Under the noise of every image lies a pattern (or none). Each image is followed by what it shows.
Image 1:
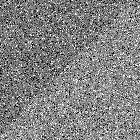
a sharp edge
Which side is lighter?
bottom right
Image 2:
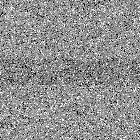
one horizontal stripe
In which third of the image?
middle
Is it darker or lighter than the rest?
darker
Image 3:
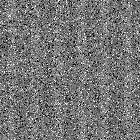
vertical stripes
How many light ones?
6
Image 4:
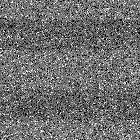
horizontal stripes
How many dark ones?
2
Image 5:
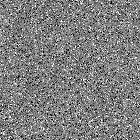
only noise
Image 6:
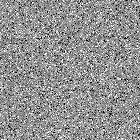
only noise
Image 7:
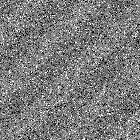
diagonal stripes
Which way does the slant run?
bottom left to top right
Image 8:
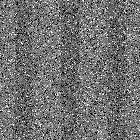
vertical stripes
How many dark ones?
3
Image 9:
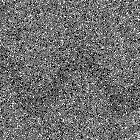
a wavy band
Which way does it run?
left to right
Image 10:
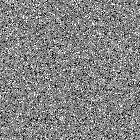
only noise
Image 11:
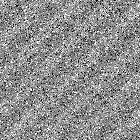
diagonal stripes
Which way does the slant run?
bottom left to top right
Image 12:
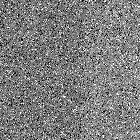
a sharp edge
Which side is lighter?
right
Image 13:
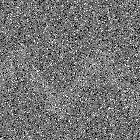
a wavy band
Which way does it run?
left to right
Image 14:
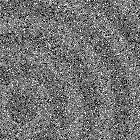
rings round one point
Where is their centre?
bottom left
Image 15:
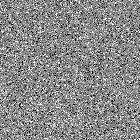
only noise
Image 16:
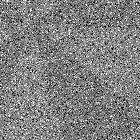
spokes from one point
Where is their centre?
top left
